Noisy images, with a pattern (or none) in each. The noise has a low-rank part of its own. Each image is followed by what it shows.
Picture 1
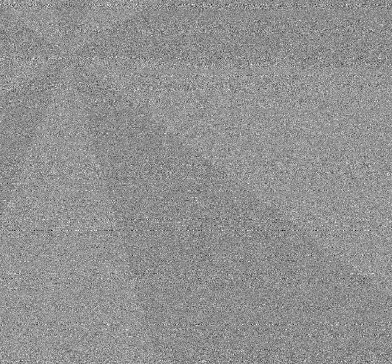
spokes from one point
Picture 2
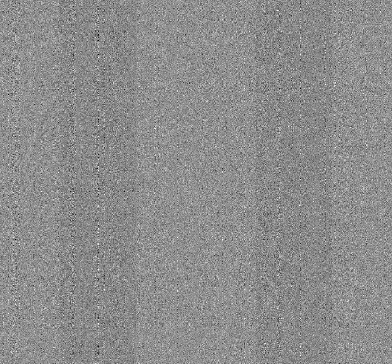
vertical stripes
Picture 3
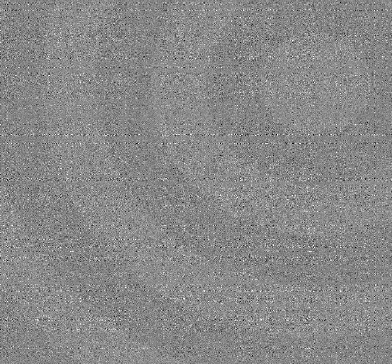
rings round one point
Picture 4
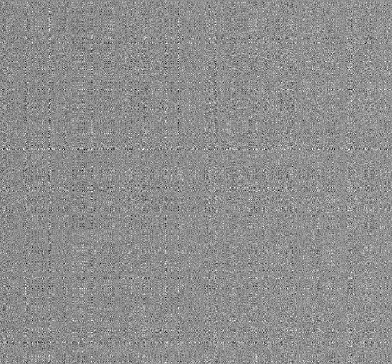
a smooth slope
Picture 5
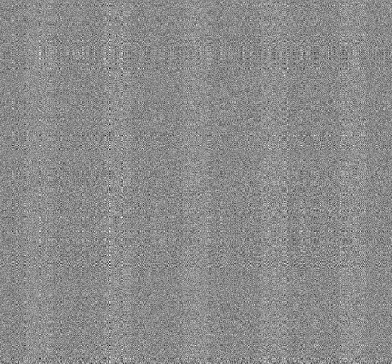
vertical stripes
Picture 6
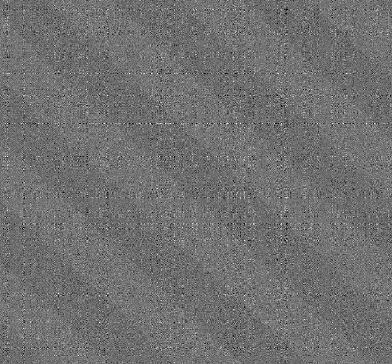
diagonal stripes
